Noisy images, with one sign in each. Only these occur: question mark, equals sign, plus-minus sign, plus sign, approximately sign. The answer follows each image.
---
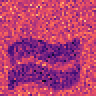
approximately sign
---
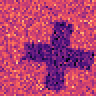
plus sign
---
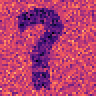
question mark
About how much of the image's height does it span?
nearly all
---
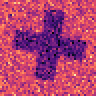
plus sign
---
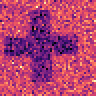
plus sign
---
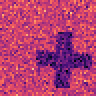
plus sign
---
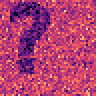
question mark
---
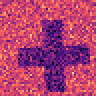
plus sign
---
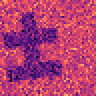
plus-minus sign
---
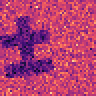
plus-minus sign
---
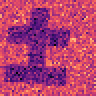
plus-minus sign
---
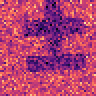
plus-minus sign
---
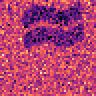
approximately sign
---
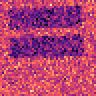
equals sign
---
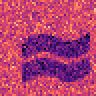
approximately sign
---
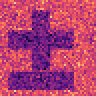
plus-minus sign
